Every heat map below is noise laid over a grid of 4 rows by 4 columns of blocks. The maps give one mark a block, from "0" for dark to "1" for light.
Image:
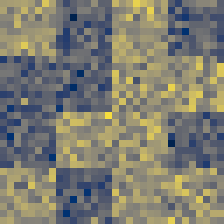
1 0 1 0
0 0 1 1
0 1 1 0
1 0 1 1
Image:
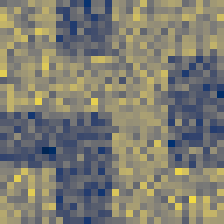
1 0 1 1
1 1 1 0
0 0 1 0
1 0 1 1
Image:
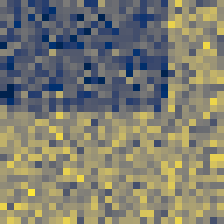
0 0 0 1
0 0 0 1
1 1 1 1
1 1 1 1
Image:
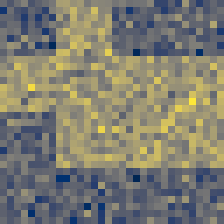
0 1 0 0
1 1 1 1
0 1 1 1
0 0 0 0
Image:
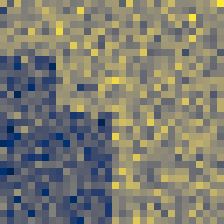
1 1 1 1
0 1 1 1
0 0 1 1
0 0 1 1
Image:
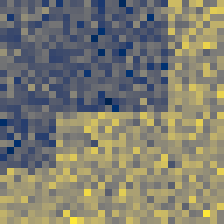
0 0 0 1
0 0 0 1
0 1 1 1
1 1 1 1
